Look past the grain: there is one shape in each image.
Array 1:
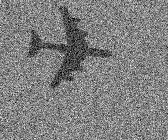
dark airplane
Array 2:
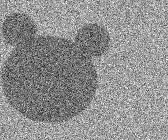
dark bear's head
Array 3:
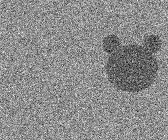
dark bear's head, middle right
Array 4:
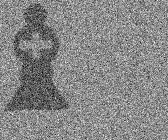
dark chess bishop
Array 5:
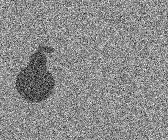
dark pear, middle left
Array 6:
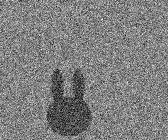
dark rabbit's head
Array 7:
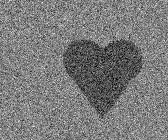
dark heart
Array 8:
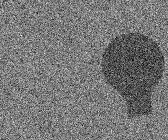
dark light bulb
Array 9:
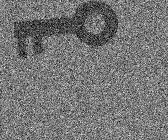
dark key
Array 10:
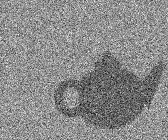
dark teapot
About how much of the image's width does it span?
two thirds
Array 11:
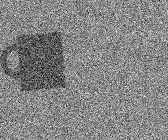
dark cup, middle left
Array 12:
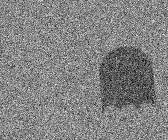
dark ghost
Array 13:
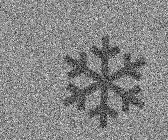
dark snowflake
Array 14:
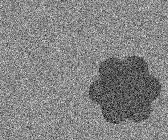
dark flower
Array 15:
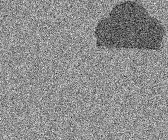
dark cloud, top right
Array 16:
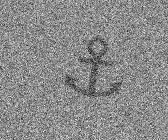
dark anchor, centre
